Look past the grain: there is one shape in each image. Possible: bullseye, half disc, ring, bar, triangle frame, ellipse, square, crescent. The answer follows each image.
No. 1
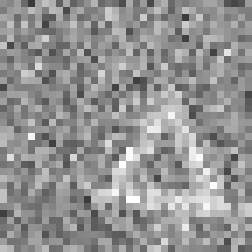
triangle frame
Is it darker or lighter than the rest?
lighter
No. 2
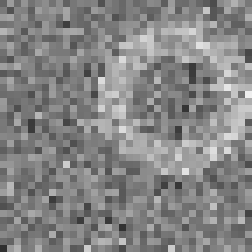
ring
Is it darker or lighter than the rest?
lighter
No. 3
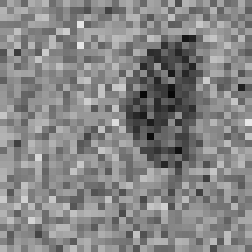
half disc
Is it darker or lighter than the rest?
darker
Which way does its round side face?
left
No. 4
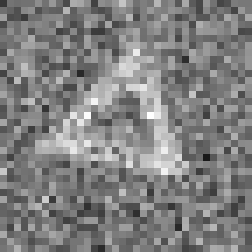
triangle frame
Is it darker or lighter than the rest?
lighter
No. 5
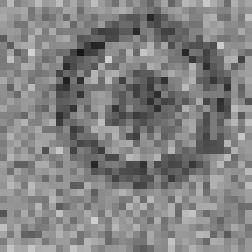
bullseye
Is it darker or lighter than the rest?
darker
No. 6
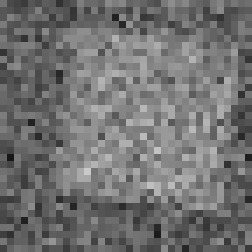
square
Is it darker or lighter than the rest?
lighter
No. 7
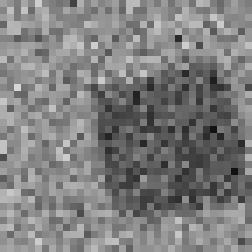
square
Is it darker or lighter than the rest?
darker
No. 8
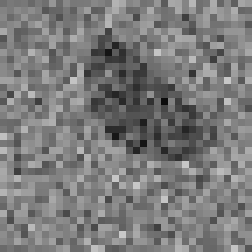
half disc
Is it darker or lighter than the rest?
darker
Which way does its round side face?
down and left
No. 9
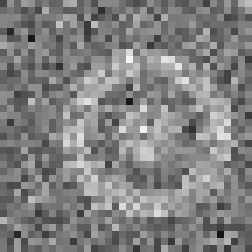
bullseye
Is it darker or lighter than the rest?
lighter
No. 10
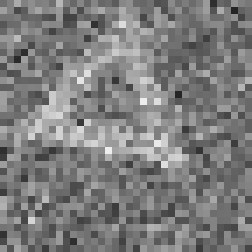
triangle frame
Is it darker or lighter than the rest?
lighter
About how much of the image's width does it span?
two thirds
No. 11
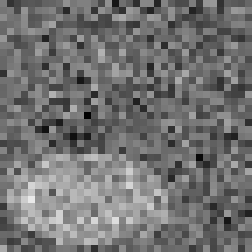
ellipse
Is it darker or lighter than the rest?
lighter
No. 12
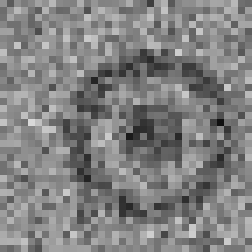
bullseye
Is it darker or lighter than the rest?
darker
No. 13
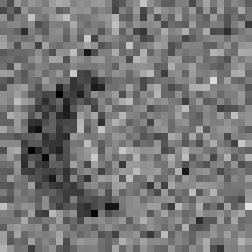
crescent
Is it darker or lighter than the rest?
darker
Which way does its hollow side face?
right
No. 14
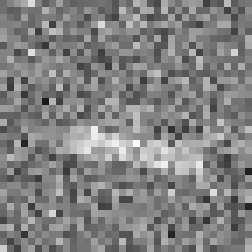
bar
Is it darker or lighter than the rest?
lighter
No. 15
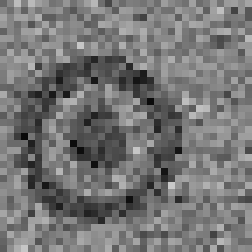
bullseye
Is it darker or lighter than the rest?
darker
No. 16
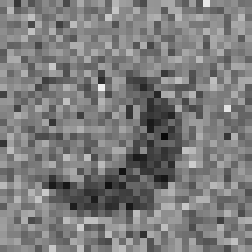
crescent
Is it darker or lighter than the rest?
darker
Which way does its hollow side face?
up and left
